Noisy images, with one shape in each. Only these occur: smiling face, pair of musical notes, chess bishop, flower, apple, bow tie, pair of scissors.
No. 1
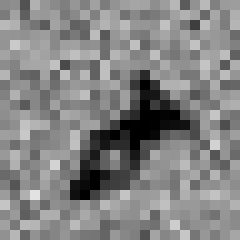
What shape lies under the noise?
chess bishop
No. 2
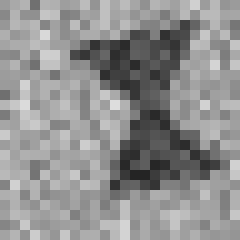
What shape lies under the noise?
bow tie
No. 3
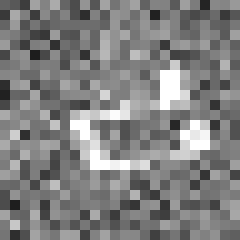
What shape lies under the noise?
pair of musical notes
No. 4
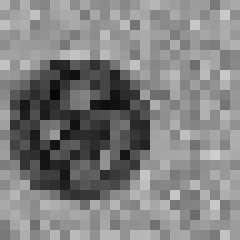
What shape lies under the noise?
smiling face
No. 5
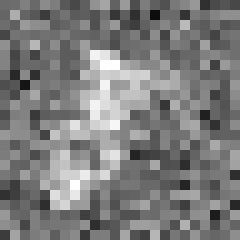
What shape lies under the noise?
chess bishop
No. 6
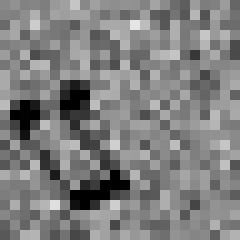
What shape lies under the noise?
pair of musical notes
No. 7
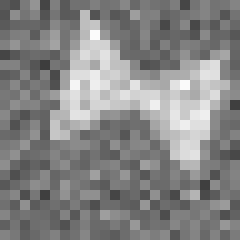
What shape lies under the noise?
bow tie
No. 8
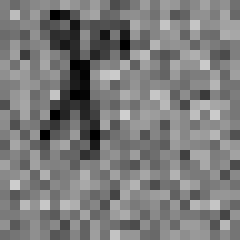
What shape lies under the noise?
pair of scissors
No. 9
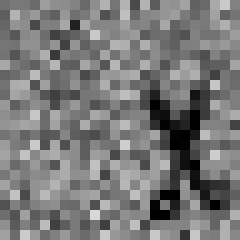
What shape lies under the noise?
pair of scissors
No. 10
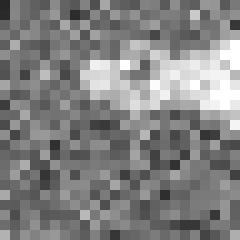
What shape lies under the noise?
chess bishop
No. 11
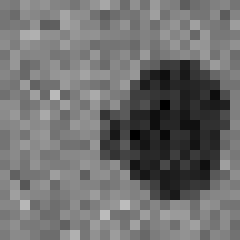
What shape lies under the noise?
apple
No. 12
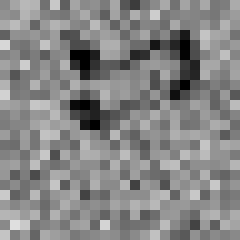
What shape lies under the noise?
pair of musical notes
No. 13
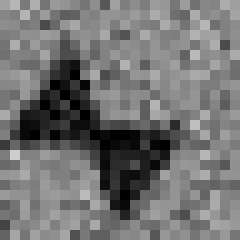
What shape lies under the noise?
bow tie
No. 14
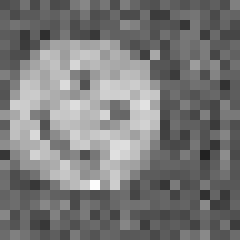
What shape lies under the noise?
smiling face
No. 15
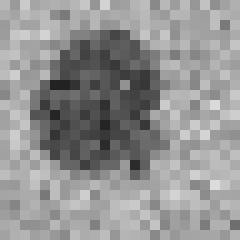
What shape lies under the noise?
apple
